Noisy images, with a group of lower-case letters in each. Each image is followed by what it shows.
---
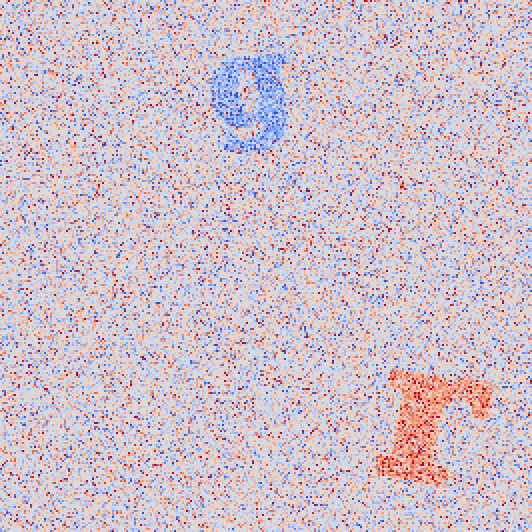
top middle: blue g; bottom right: red r
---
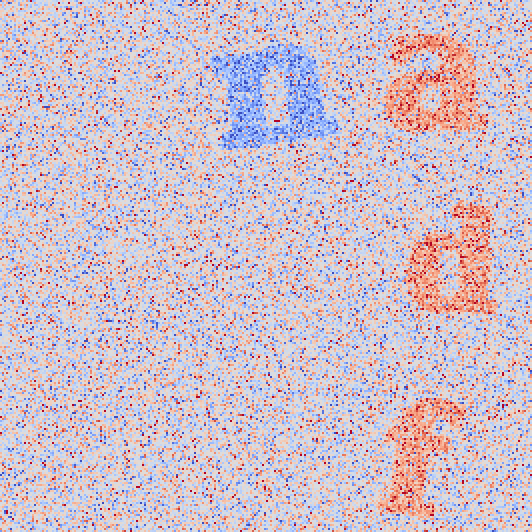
top middle: blue n; top right: red a; middle right: red d; bottom right: red f
